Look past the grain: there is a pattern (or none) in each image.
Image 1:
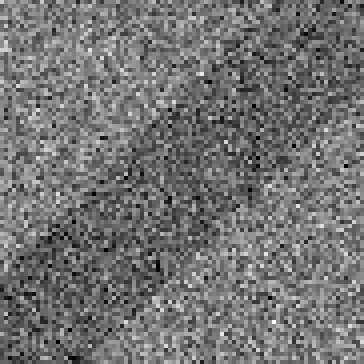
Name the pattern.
a diagonal band
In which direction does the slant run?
bottom left to top right
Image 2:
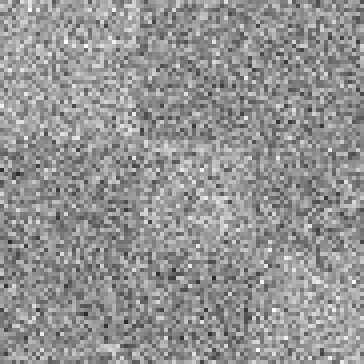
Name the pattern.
blocks along the diagonal
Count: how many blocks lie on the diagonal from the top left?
3
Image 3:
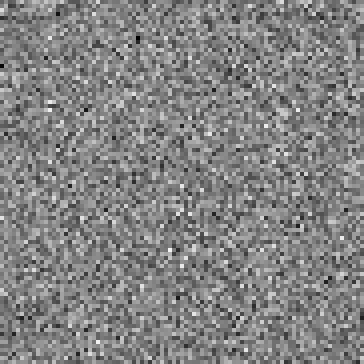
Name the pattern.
only noise
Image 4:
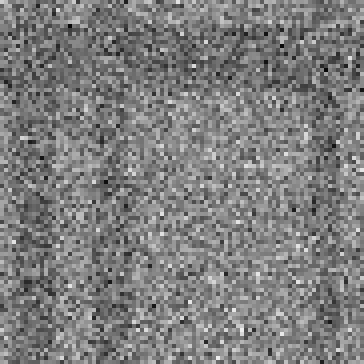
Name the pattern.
bands of rows crossing bands of columns
